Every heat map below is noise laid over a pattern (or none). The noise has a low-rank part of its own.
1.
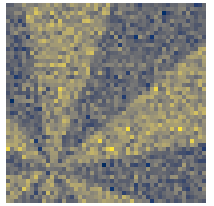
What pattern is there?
spokes from one point
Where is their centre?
bottom left
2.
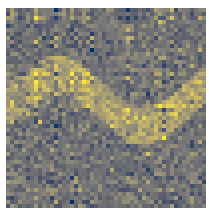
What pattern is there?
a wavy band
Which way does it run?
left to right
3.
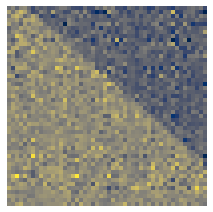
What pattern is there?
a sharp edge
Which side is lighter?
bottom left
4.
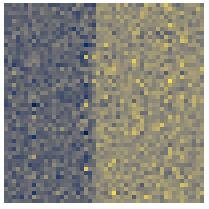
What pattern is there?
a sharp edge
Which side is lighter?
right
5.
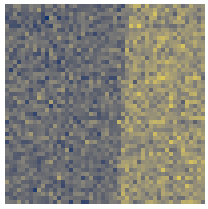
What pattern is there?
a sharp edge
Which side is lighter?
right
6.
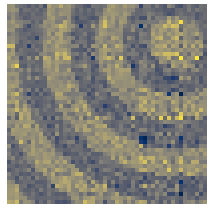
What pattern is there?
rings round one point
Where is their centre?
top right
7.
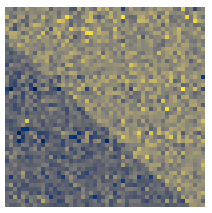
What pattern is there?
a sharp edge
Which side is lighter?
top right
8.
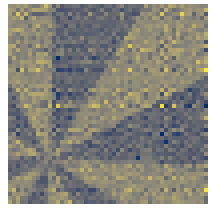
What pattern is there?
spokes from one point
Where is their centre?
bottom left
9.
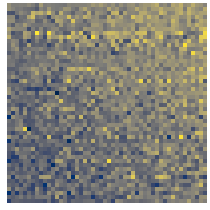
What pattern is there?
a smooth slope
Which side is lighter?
top right
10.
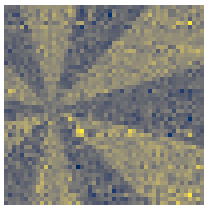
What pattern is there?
spokes from one point
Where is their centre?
middle left
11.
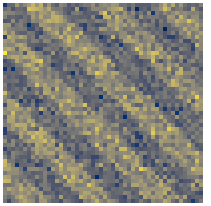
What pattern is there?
diagonal stripes
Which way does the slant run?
top left to bottom right
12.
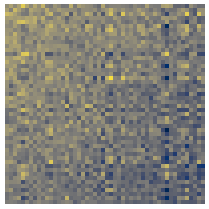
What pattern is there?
a smooth slope
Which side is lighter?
top left
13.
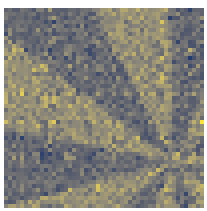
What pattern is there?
spokes from one point
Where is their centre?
bottom right
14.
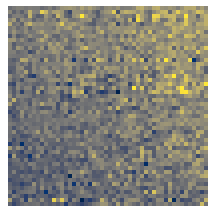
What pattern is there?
a smooth slope
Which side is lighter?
top right
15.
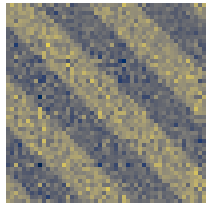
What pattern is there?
diagonal stripes
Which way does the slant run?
top left to bottom right
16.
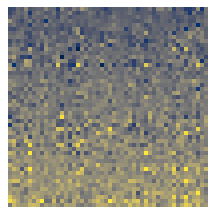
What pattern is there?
a smooth slope
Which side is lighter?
bottom
